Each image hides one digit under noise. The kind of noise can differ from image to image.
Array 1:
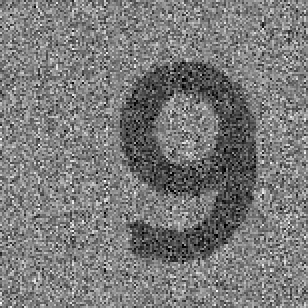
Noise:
columns of uneven size
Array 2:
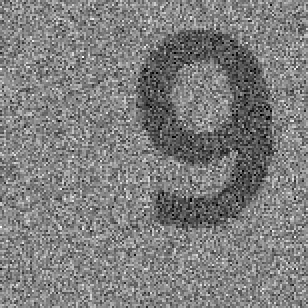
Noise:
low rank plus noise
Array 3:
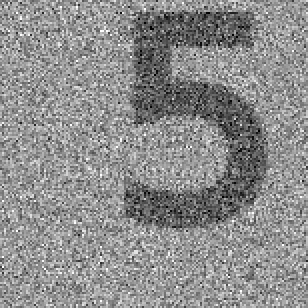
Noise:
low rank plus noise
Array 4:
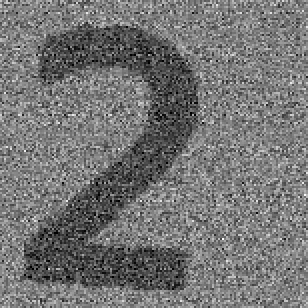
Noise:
rows of uneven size
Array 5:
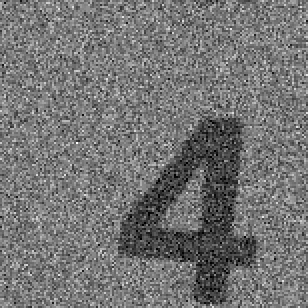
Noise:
independent entries
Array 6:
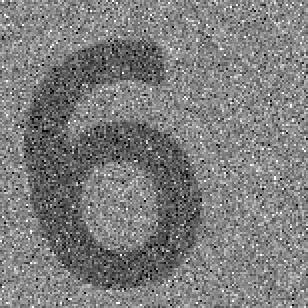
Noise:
heavy tails
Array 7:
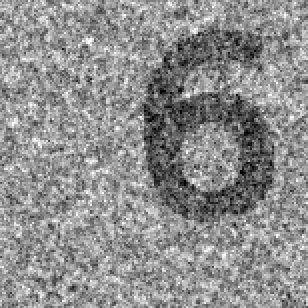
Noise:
blotchy
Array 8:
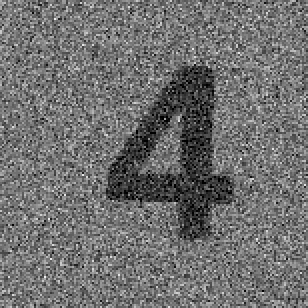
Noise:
independent entries
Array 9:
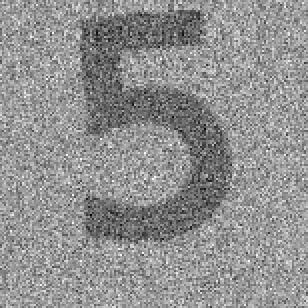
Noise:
low rank plus noise
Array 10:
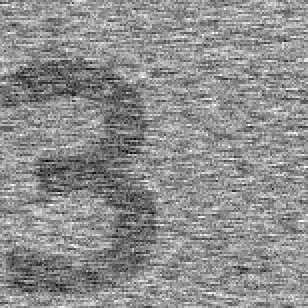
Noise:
streaked along the rows
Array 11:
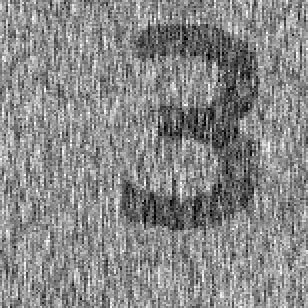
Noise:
streaked along the columns
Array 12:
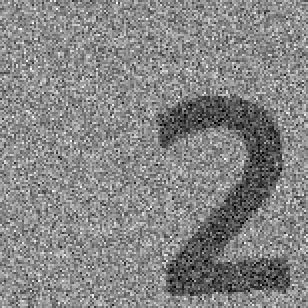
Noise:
independent entries
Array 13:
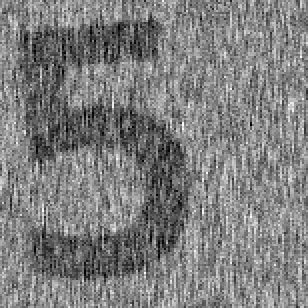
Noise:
streaked along the columns
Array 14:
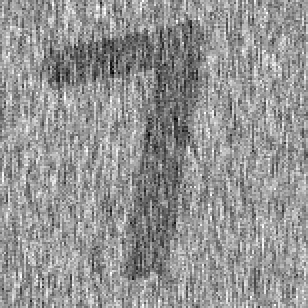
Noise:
streaked along the columns
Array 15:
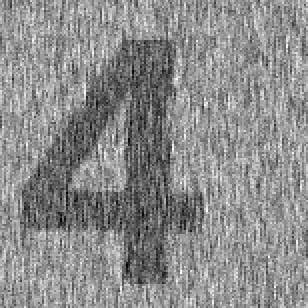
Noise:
streaked along the columns
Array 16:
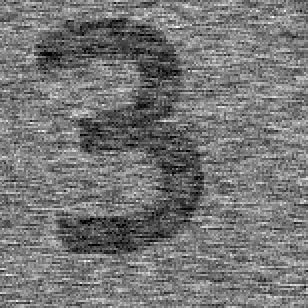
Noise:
streaked along the rows
